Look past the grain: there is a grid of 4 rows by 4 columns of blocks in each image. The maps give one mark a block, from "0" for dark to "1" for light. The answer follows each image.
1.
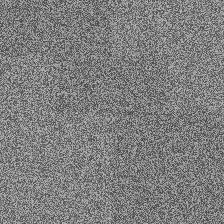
0 0 1 1
1 0 0 1
1 1 0 0
1 1 0 0
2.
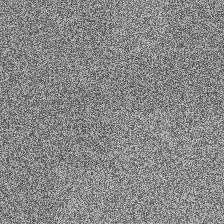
0 0 1 0
0 0 0 0
0 0 1 1
0 1 1 1
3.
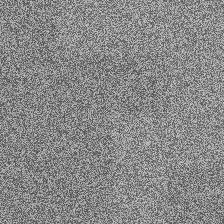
0 1 1 1
0 0 0 1
0 0 1 1
0 0 1 0
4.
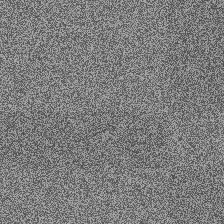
1 1 1 0
1 1 1 0
0 0 0 1
1 1 1 0
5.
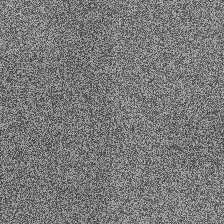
1 0 1 1
0 0 1 1
0 0 1 0
0 0 1 1
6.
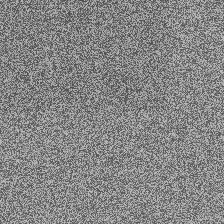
0 0 0 1
0 0 0 1
1 1 1 1
1 1 1 1
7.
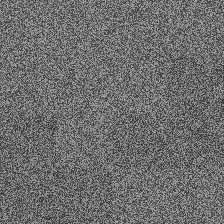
1 1 1 1
1 1 1 0
0 1 0 0
0 0 1 1
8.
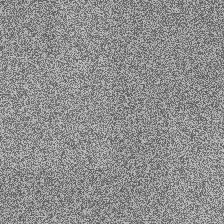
0 1 0 0
1 1 0 0
1 1 0 1
0 0 0 1
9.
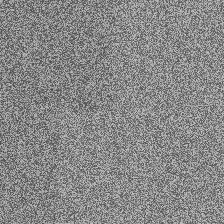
0 0 1 1
0 0 1 1
0 1 1 1
0 1 1 1
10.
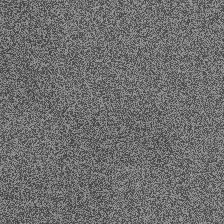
0 1 1 1
0 1 1 1
1 0 0 1
0 0 1 1
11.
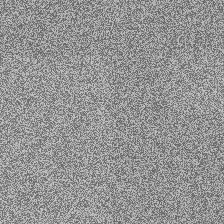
0 0 0 0
1 1 0 1
1 1 0 0
1 1 0 0
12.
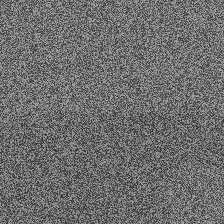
1 1 1 1
1 1 1 1
0 0 0 0
0 0 0 1
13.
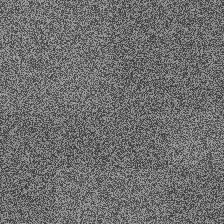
1 1 0 0
1 1 0 0
0 0 0 1
0 1 1 0
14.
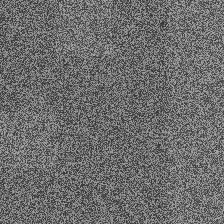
0 1 0 1
0 0 0 1
1 0 0 1
0 0 0 1
